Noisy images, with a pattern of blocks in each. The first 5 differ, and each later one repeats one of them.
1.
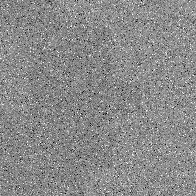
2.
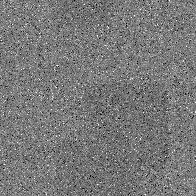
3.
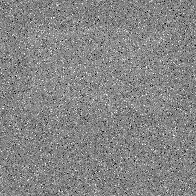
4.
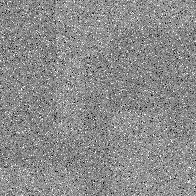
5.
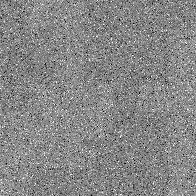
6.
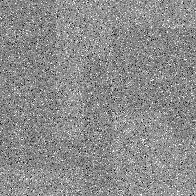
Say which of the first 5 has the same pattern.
4
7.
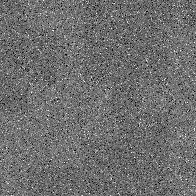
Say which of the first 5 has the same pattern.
5
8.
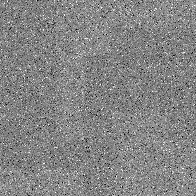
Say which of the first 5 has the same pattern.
4
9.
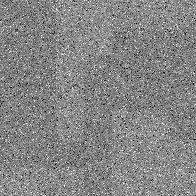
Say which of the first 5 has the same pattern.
4
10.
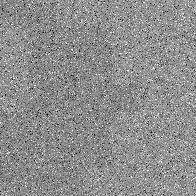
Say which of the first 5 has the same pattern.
1
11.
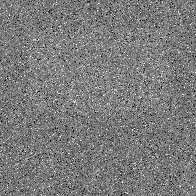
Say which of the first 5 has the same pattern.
3
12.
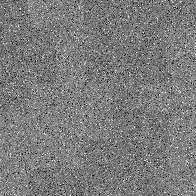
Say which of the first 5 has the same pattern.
5
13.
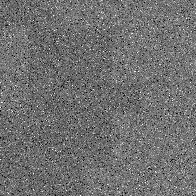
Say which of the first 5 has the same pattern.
1
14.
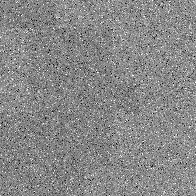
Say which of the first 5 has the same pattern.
1
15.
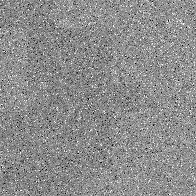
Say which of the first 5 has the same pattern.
1
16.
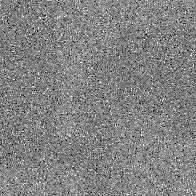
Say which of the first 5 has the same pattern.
4
